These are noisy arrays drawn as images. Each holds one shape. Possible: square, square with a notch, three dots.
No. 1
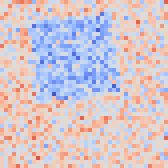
square
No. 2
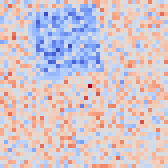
square
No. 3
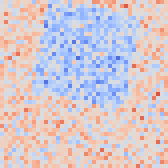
square
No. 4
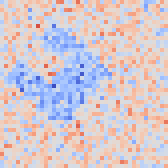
square with a notch
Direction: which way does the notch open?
up and left
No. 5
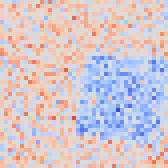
square
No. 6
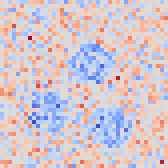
three dots
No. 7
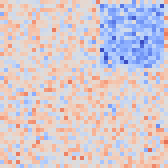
square
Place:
top right
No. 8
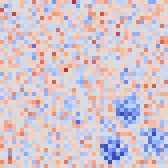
three dots
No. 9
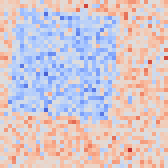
square
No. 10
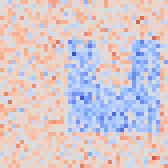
square with a notch
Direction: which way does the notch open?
up
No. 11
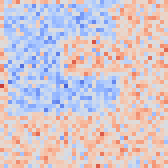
square with a notch
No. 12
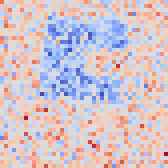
square with a notch
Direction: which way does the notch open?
right
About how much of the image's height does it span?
half
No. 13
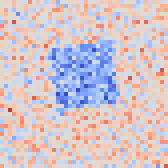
square
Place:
centre
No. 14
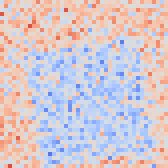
square
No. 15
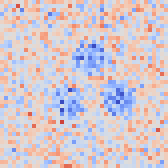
three dots
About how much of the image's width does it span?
half
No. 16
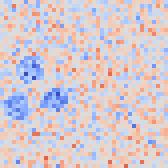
three dots
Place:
middle left
